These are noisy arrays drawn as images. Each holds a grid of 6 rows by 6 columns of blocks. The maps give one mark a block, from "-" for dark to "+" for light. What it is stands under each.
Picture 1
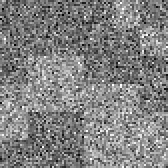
----+-
-----+
-++---
+++++-
+--+++
---+++
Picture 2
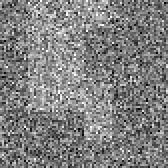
-+++--
-++---
-++---
-+++--
---+--
------
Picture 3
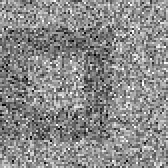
++++++
----++
-++-++
-++-++
----++
++++++
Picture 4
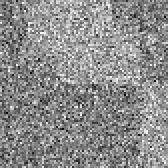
-+++--
-++++-
--+++-
-----+
-----+
-----+
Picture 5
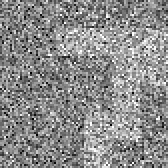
------
--++++
----++
----+-
---++-
---+--
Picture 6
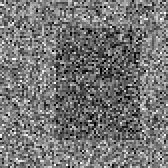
++++++
++---+
++---+
++---+
++---+
++++++
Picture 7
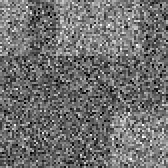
+-+++-
+-+++-
------
------
----++
----++
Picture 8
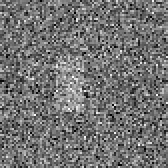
------
------
--+---
--+---
------
------
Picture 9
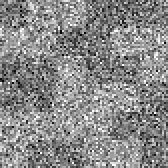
-++---
++--++
--+--+
--+++-
++++--
+--++-
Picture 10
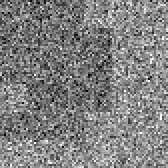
---+++
----++
----++
+---++
---+++
++++++
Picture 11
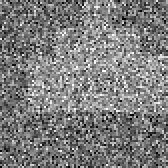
---+--
--+++-
-+++++
-+++++
------
------
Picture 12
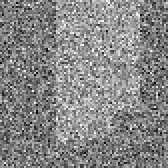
--+++-
--+++-
--+++-
--+++-
--++--
------
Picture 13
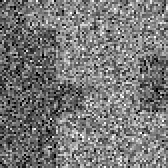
-+++++
--++++
--+++-
---++-
--++++
--++++
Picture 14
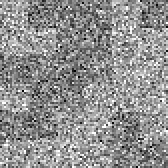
+---+-
++--++
----++
+--+++
--++-+
++++--
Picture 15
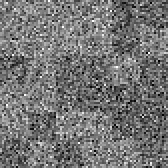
++++--
++++-+
-+--+-
++----
+-++--
-+-++-
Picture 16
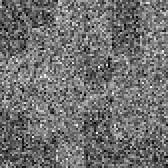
--++-+
-+++-+
+++-++
++++++
-++-++
--+---
